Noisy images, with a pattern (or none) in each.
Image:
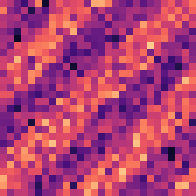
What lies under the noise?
diagonal stripes
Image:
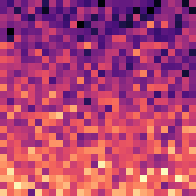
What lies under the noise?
a smooth slope
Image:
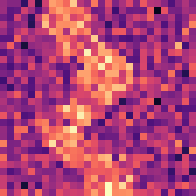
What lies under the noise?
a wavy band
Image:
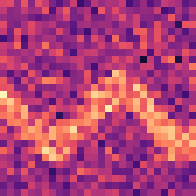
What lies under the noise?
a wavy band
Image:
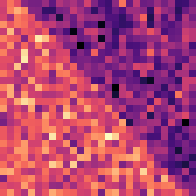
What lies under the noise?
a sharp edge
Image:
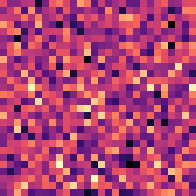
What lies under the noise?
only noise
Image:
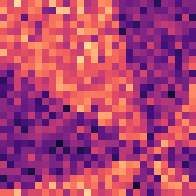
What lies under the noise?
spokes from one point
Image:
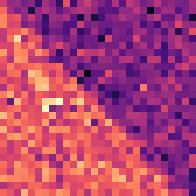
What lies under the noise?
a sharp edge
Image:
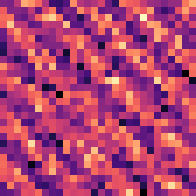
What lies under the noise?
diagonal stripes
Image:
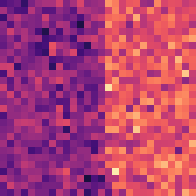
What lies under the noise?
a sharp edge
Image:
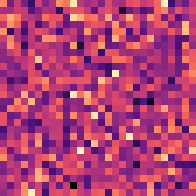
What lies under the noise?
only noise
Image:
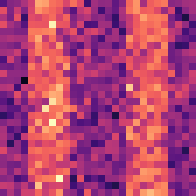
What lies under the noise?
vertical stripes
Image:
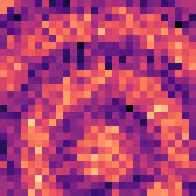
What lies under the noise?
rings round one point
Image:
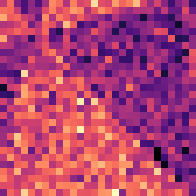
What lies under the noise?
spokes from one point
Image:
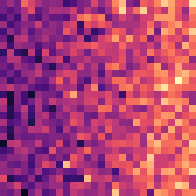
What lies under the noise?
a smooth slope
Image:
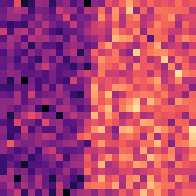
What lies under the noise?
a sharp edge
